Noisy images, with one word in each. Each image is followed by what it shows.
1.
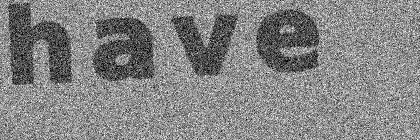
have
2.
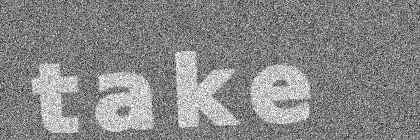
take
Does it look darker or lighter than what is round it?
lighter
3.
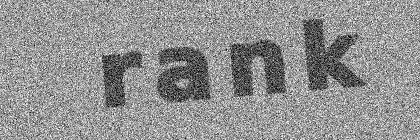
rank
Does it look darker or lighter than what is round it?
darker
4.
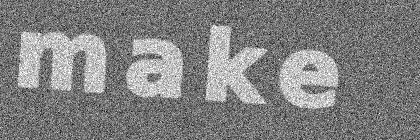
make
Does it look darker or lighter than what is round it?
lighter
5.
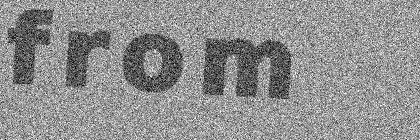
from
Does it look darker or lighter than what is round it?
darker
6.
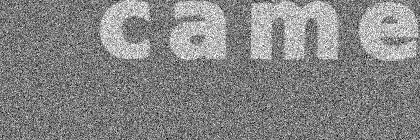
came
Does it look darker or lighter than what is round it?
lighter
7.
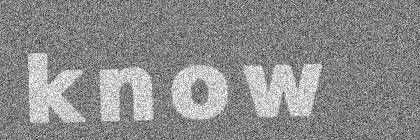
know
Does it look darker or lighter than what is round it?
lighter
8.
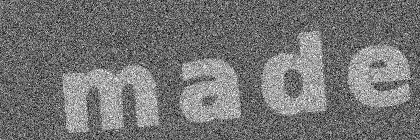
made
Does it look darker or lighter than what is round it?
lighter
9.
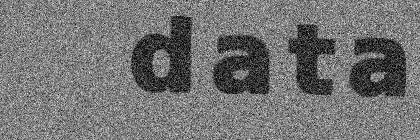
data
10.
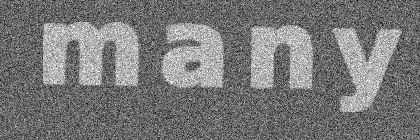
many
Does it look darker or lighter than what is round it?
lighter
